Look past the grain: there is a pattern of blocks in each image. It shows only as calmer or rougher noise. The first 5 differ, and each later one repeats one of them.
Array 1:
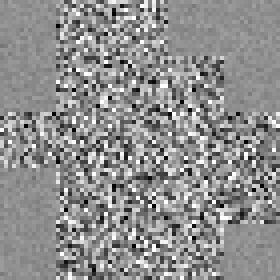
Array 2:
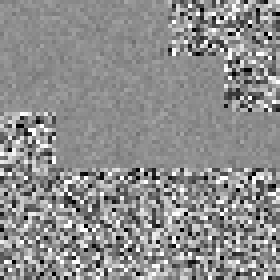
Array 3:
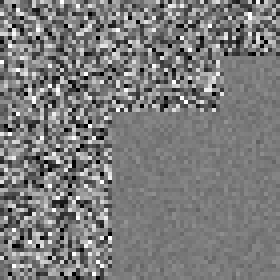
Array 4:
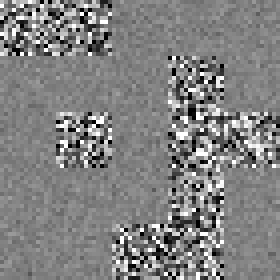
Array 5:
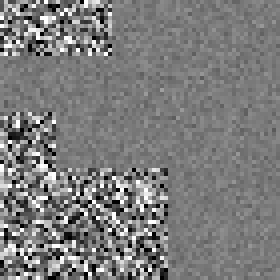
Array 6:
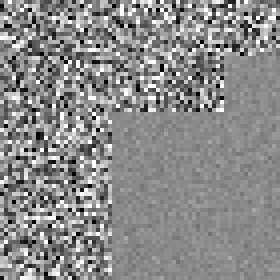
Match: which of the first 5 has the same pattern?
3
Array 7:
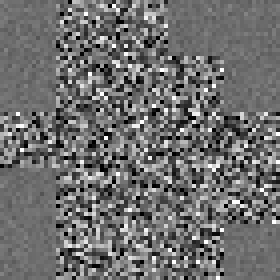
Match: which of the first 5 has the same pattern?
1
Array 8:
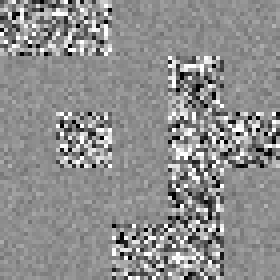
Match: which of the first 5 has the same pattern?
4
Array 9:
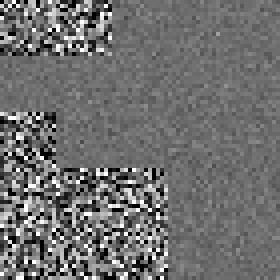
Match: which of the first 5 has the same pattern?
5
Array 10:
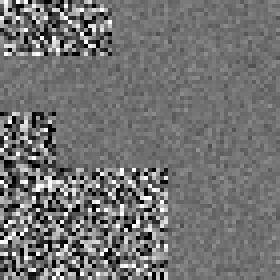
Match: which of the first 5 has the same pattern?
5
